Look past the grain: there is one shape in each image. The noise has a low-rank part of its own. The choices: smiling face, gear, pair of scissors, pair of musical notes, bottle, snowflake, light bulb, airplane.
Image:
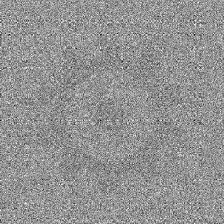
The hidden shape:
gear
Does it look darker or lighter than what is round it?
darker
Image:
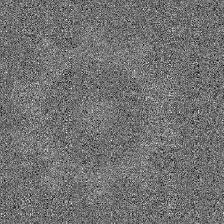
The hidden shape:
gear
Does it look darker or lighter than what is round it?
lighter
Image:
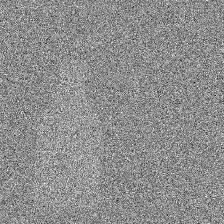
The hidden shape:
bottle
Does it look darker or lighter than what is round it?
lighter
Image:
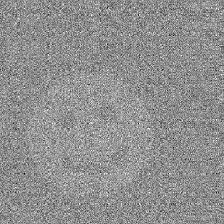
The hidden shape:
smiling face
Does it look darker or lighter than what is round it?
lighter
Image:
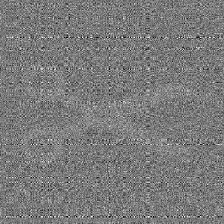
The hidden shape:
pair of scissors
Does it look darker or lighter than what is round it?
lighter
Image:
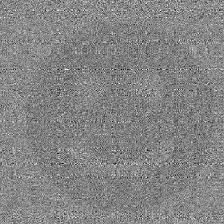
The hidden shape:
smiling face
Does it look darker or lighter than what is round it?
darker
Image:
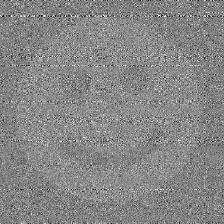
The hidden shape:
smiling face
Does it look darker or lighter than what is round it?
lighter
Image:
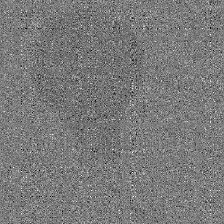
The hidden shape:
light bulb
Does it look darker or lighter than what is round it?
darker
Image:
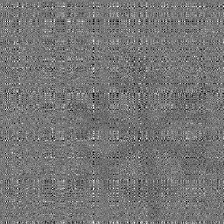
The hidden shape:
snowflake
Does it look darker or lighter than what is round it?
darker
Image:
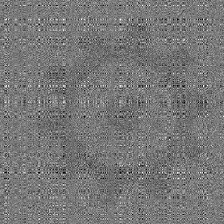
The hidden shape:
gear
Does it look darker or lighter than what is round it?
darker
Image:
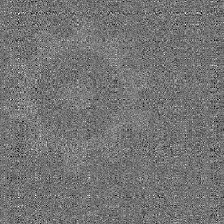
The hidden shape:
gear
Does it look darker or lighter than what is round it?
lighter
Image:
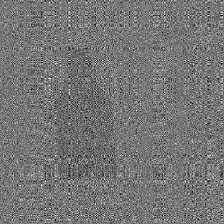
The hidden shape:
bottle
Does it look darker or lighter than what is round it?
darker
